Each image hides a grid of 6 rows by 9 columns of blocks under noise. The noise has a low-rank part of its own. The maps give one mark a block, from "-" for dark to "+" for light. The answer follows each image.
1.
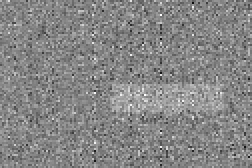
- - - - - - - - -
- - - - - - - - -
- - - - - - - - -
- - - - + + + + -
- - - - - - - - -
- - - - - - - - -
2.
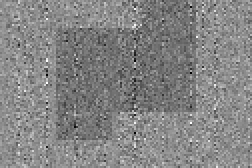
+ + + + + - - + +
+ + - - - - - + +
+ + - - - - - + +
+ + - - - - - + +
+ + - - + + + + +
+ + + + + + + + +
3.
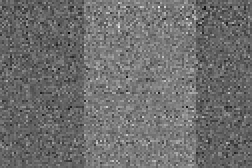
- - - + + + + - -
- - - + + + + - -
- - - + + + + - -
- - - + + + + - -
- - - + + + + - -
- - - + + + + - -
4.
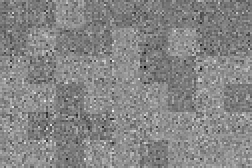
- - + - - - - - -
- + - - + - + - -
+ - + + + - - + +
+ + - + + + - + -
+ - - - + + + + +
+ + - + + - + + +
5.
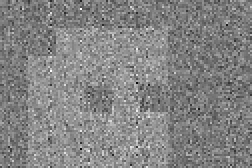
- - - - - - - - -
- - + + + + - - -
- + + + + + - - -
- + + - + - - - -
- + + + + + - - -
- + + + + + - - -
